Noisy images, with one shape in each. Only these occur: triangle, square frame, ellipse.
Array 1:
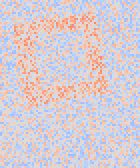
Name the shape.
square frame
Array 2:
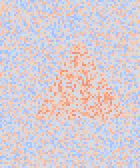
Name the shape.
triangle
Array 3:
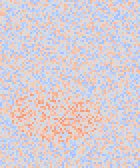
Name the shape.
ellipse
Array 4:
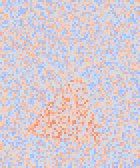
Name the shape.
triangle
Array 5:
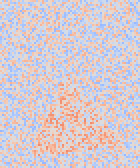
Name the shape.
triangle
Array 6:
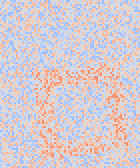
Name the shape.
square frame
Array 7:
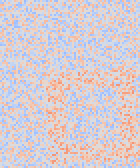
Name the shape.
square frame
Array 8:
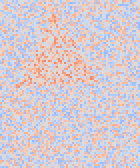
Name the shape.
triangle
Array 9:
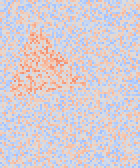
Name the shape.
triangle
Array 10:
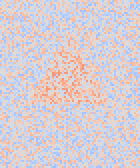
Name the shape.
triangle
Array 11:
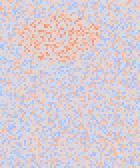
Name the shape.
ellipse
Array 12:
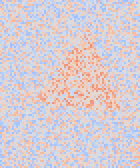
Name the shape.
triangle
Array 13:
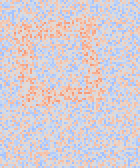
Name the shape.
square frame
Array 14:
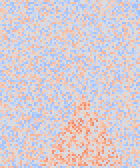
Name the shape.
triangle
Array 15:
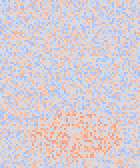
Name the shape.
ellipse
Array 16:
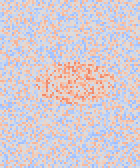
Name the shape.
ellipse
